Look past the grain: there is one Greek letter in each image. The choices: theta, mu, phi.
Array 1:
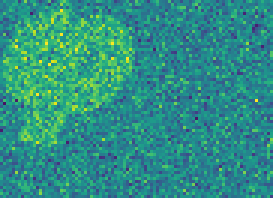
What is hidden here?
light phi
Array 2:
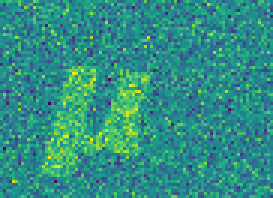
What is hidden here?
light mu
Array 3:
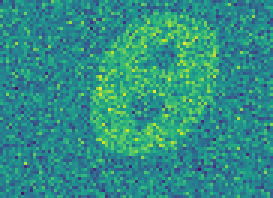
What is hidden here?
light theta
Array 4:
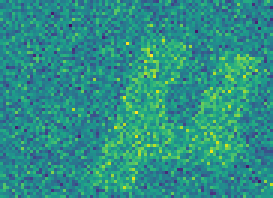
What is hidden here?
light mu
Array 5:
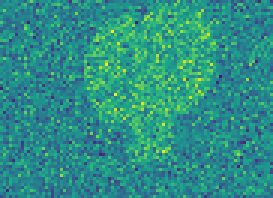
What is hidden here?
light phi
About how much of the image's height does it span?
nearly all
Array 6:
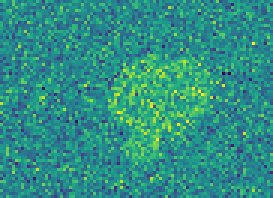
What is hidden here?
light phi
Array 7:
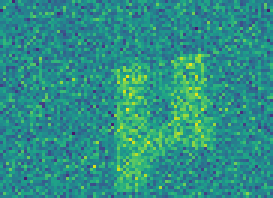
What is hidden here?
light mu
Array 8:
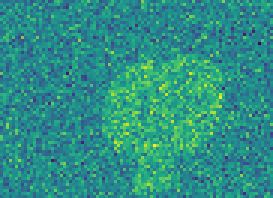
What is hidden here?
light phi
